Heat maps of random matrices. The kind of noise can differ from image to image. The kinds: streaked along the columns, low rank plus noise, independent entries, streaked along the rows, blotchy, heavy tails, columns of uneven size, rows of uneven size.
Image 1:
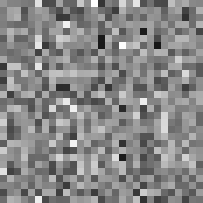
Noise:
low rank plus noise
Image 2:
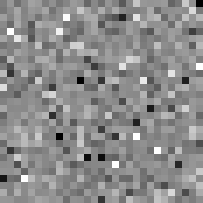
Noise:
heavy tails
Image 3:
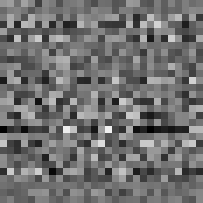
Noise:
rows of uneven size
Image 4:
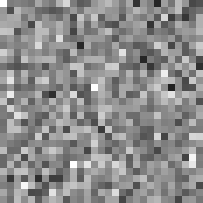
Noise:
independent entries
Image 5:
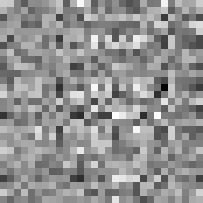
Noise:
low rank plus noise
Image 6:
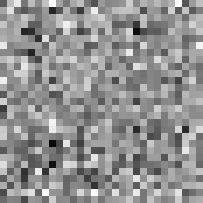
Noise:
low rank plus noise
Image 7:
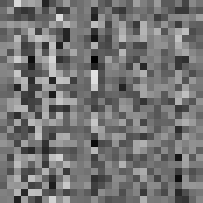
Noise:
columns of uneven size
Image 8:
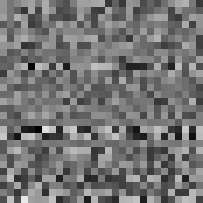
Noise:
rows of uneven size
